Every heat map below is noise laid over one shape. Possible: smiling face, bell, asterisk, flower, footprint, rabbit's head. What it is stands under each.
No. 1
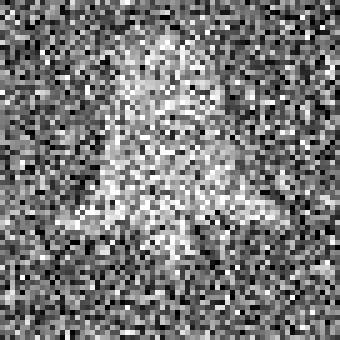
light bell
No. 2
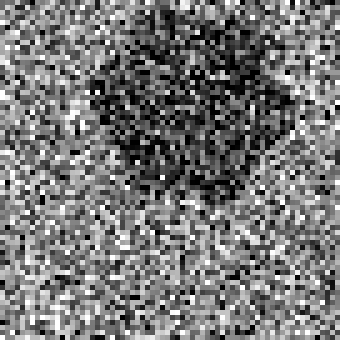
dark flower
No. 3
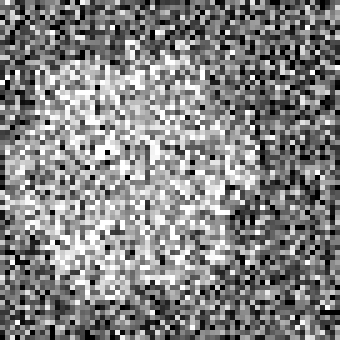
light flower
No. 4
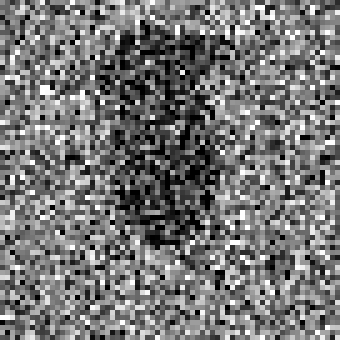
dark footprint
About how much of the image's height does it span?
two thirds
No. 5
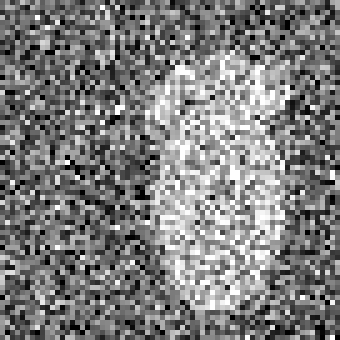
light footprint
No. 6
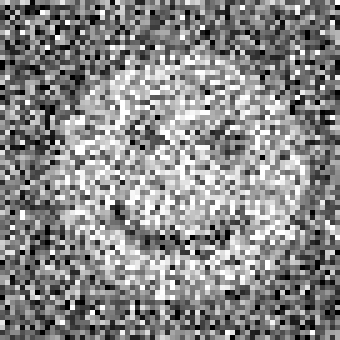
light smiling face
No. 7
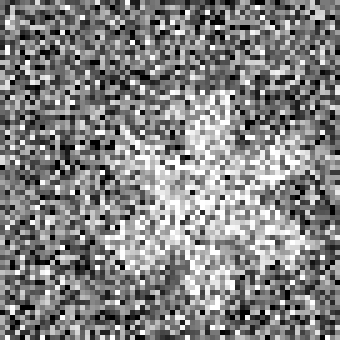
light asterisk
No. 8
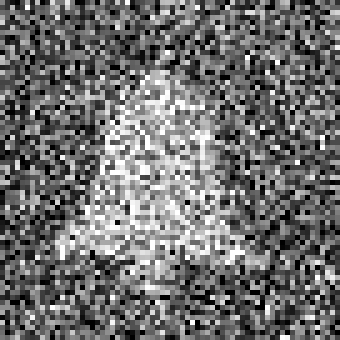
light bell
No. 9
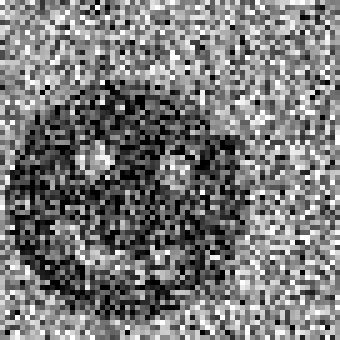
dark smiling face
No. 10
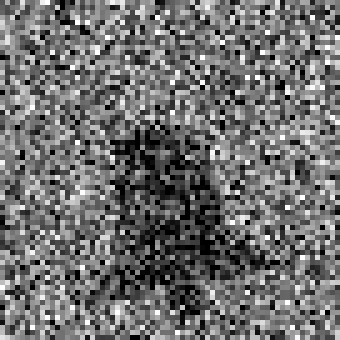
dark bell
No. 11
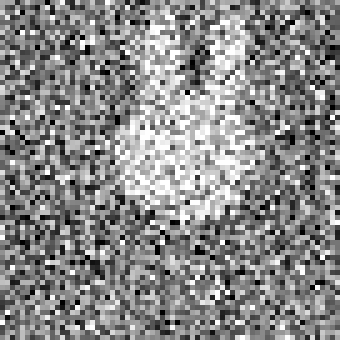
light rabbit's head
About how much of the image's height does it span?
two thirds
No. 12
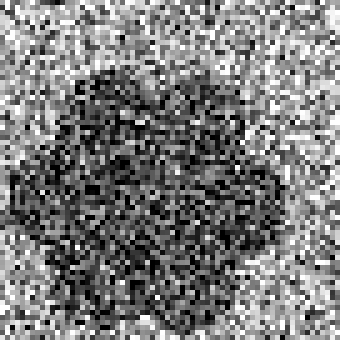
dark flower
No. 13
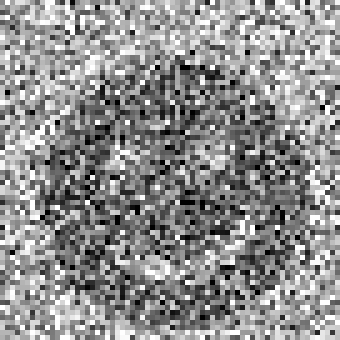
dark smiling face
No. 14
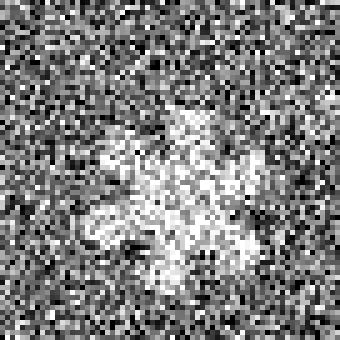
light asterisk
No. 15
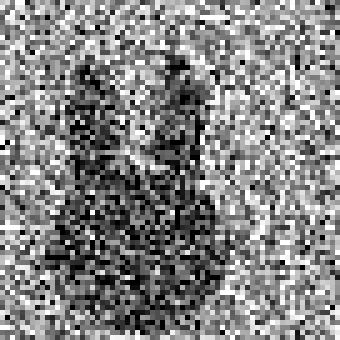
dark rabbit's head
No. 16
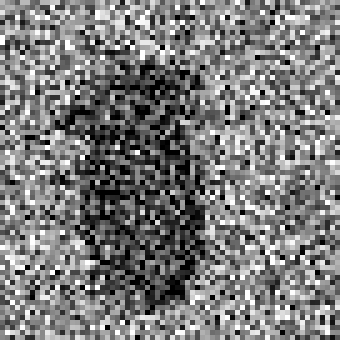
dark footprint
